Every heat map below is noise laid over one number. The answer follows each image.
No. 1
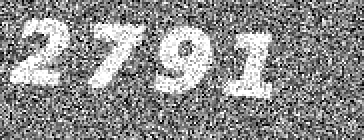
2791
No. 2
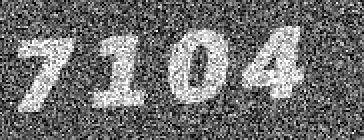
7104
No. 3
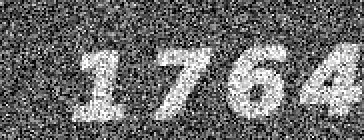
1764
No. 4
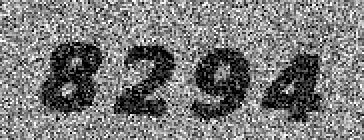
8294
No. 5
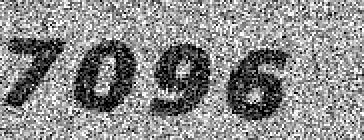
7096
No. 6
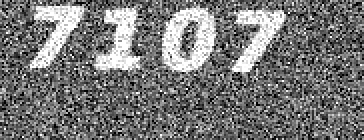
7107
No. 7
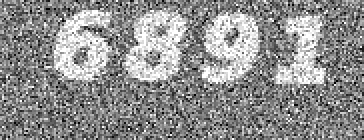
6891
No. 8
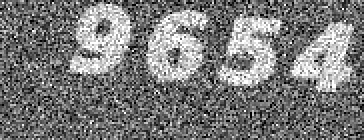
9654
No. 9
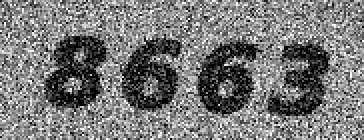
8663
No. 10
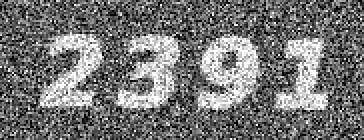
2391
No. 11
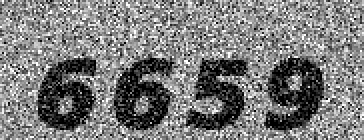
6659
